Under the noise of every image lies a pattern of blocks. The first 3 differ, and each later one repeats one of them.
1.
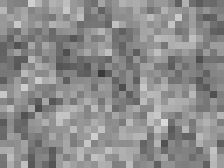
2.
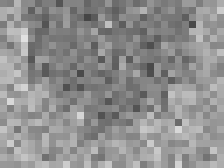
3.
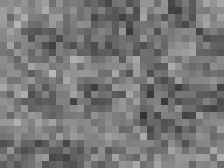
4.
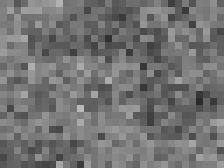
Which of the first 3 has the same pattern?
3
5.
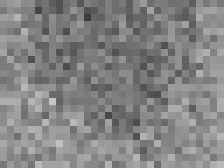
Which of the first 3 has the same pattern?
2
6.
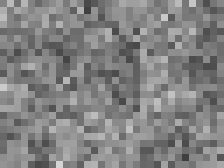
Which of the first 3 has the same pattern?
1
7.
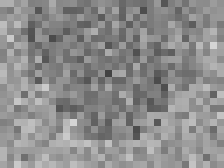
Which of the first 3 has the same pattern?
2
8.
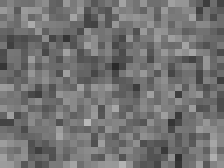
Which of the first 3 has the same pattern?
1
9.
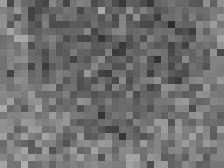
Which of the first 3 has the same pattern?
2
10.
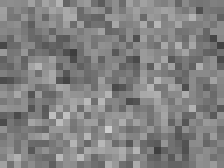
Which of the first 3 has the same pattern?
1
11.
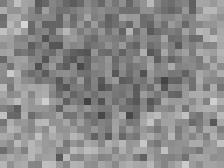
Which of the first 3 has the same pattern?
2
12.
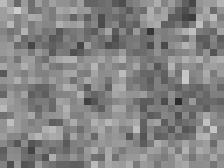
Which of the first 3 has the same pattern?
3
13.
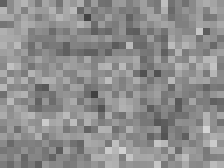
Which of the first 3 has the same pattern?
3
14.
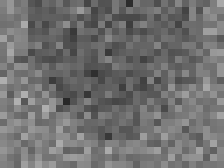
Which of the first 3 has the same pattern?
2
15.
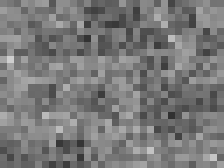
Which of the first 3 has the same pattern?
3
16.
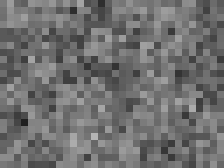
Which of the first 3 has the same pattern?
1
